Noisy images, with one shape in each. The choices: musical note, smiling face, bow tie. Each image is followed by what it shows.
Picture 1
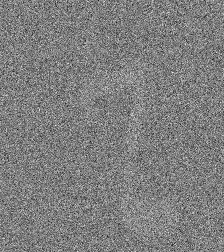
musical note
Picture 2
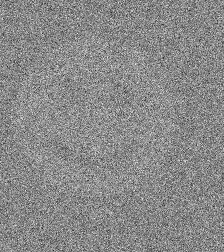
smiling face
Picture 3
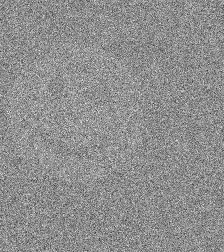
smiling face
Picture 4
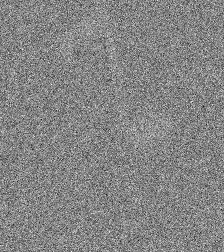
musical note
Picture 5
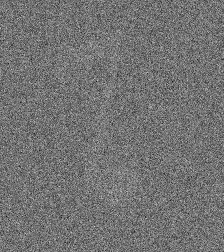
musical note
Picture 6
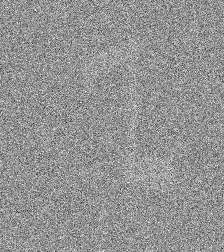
musical note
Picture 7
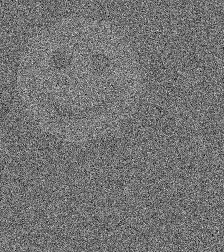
smiling face
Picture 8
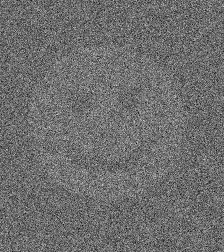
smiling face
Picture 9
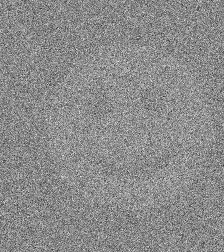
smiling face
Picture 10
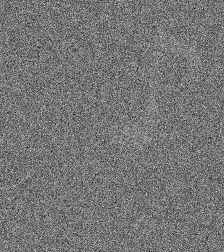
musical note
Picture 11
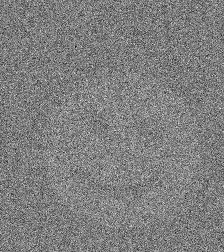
smiling face
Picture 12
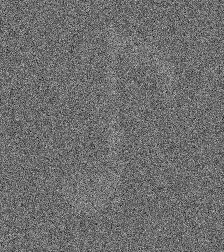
musical note
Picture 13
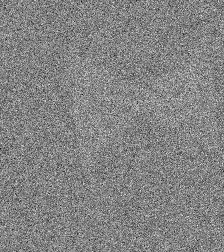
bow tie
